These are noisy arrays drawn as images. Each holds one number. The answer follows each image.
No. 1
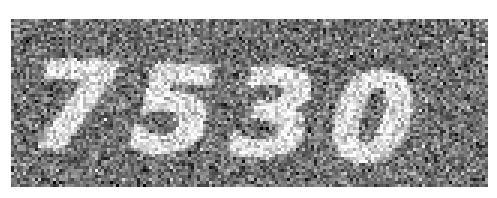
7530
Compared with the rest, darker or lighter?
lighter
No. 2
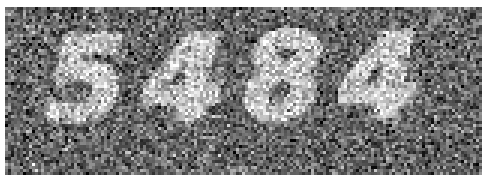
5484
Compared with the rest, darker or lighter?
lighter
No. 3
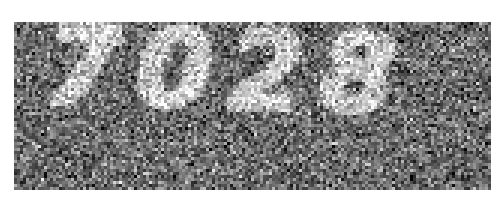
7028
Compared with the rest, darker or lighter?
lighter
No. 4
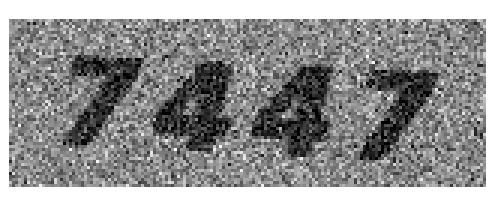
7447
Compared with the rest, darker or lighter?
darker
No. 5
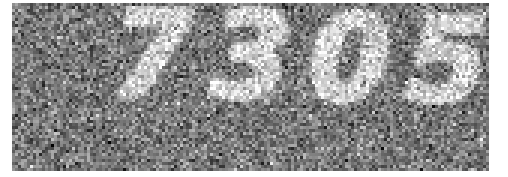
7305
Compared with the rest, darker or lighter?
lighter
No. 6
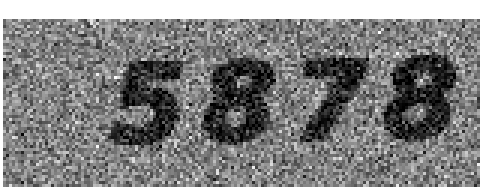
5878
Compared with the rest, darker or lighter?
darker
